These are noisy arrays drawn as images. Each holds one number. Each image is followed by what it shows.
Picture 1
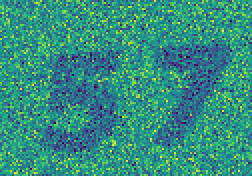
57
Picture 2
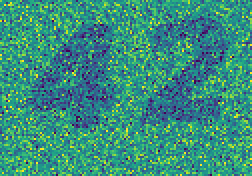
42
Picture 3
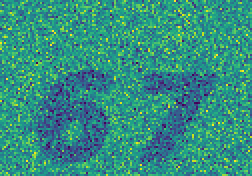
67
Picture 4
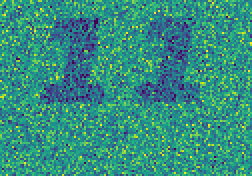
11
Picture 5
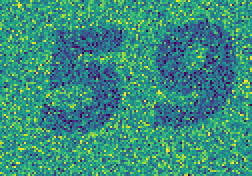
59
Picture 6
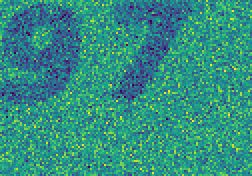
97
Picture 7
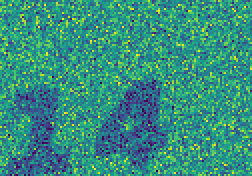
14
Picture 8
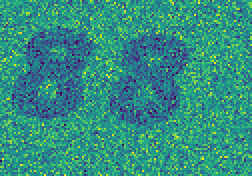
88
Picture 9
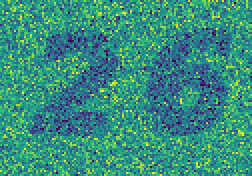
26
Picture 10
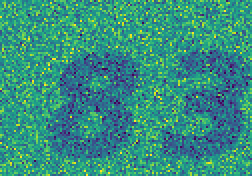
83
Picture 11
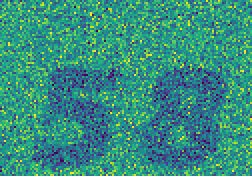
58
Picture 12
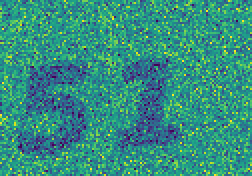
51
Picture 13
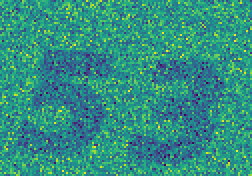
53
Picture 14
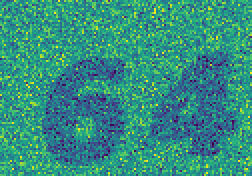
64
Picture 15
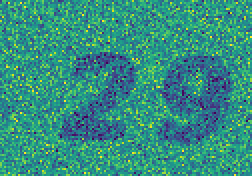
29
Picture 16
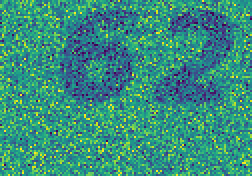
62
